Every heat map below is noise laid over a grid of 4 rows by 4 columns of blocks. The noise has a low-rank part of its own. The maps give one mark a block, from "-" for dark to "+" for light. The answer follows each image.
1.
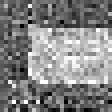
- - - -
- + + +
- + + +
- - - -
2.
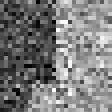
- - + +
- - + +
- - + +
- + + +
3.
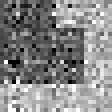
- - + +
- - - +
- - - +
+ + + +
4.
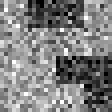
+ - - +
+ + + +
+ + - -
+ + + -
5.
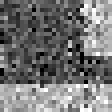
- - - +
- - - +
- - - -
+ + + +
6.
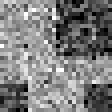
+ + - -
+ + - -
+ + + +
- + + -
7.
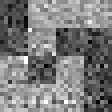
- + + +
- + - -
+ - + -
+ + + -
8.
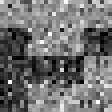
+ + + +
- + + -
- - - +
- + + +
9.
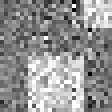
- - - +
- - - -
- + + -
- + + -
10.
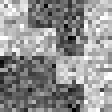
+ - - +
+ + - +
- - + +
- - - +
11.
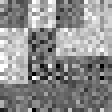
- + - +
+ - + +
+ - - -
- - - -
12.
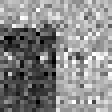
+ + + +
- - + +
- - + +
- - + +
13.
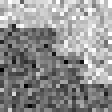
+ + + +
- - + +
- - - +
- - - -
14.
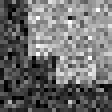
- + + +
- + + +
- - + +
- - - -
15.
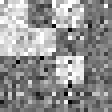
+ - + -
+ + - -
- - + -
- - - -
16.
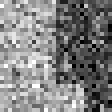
+ + - -
+ + - -
+ + - -
+ + + -
